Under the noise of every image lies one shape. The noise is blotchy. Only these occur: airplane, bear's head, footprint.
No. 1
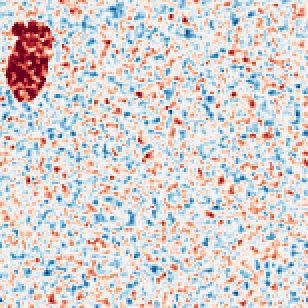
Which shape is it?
footprint
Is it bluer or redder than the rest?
redder
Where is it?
top left
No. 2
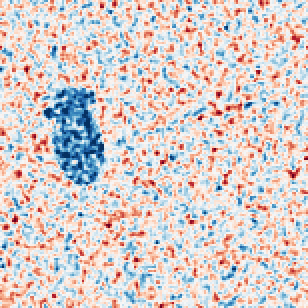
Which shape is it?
footprint
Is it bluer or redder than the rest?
bluer
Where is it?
middle left
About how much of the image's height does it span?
a third
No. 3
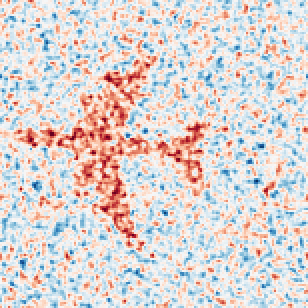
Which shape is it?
airplane
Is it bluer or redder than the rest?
redder
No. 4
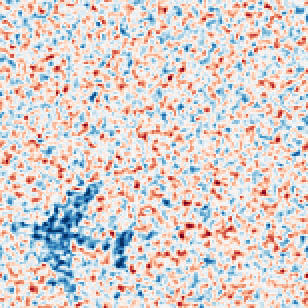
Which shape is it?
airplane
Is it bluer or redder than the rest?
bluer
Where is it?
bottom left
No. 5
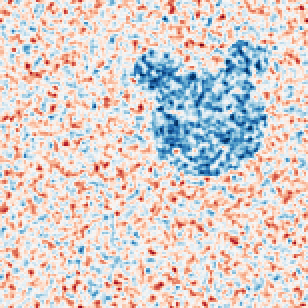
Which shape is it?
bear's head
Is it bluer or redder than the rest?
bluer
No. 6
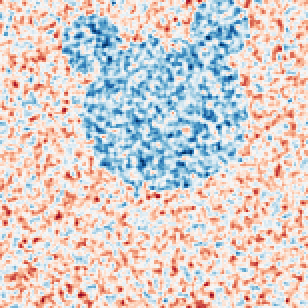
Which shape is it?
bear's head
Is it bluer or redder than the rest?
bluer
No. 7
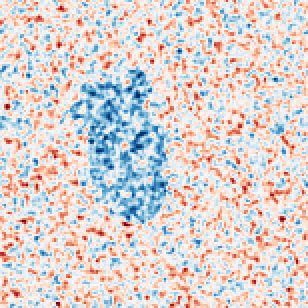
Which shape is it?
footprint
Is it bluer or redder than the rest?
bluer
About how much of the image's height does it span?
half
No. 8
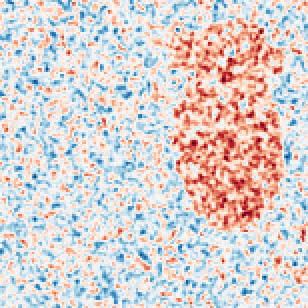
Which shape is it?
footprint
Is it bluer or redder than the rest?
redder
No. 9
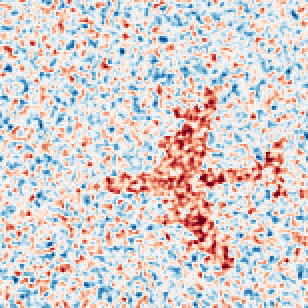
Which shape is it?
airplane
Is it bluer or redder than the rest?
redder
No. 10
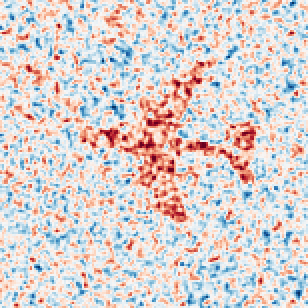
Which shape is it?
airplane
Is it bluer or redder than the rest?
redder
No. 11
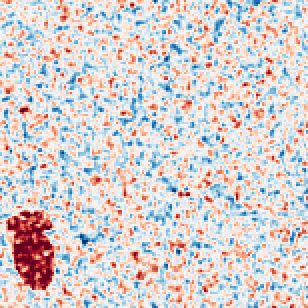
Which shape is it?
footprint
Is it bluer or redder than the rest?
redder
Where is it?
bottom left
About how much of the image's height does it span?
a quarter
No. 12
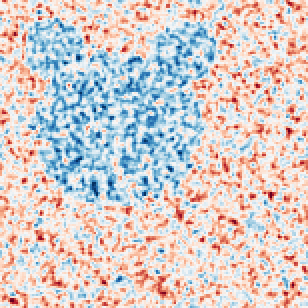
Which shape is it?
bear's head
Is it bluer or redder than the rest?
bluer
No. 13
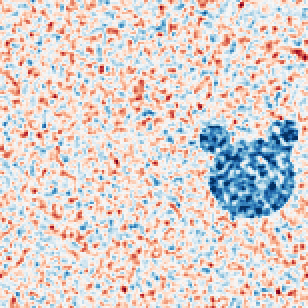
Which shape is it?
bear's head
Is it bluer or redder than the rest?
bluer
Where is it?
middle right
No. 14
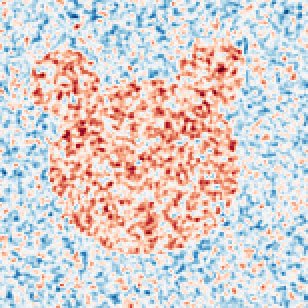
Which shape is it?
bear's head
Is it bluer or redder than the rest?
redder
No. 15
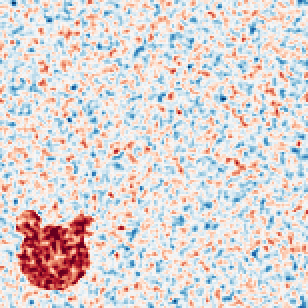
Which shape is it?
bear's head
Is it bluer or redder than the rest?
redder
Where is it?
bottom left
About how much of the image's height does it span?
a quarter
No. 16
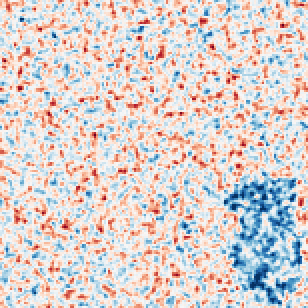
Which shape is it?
footprint
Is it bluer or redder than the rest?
bluer
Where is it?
bottom right
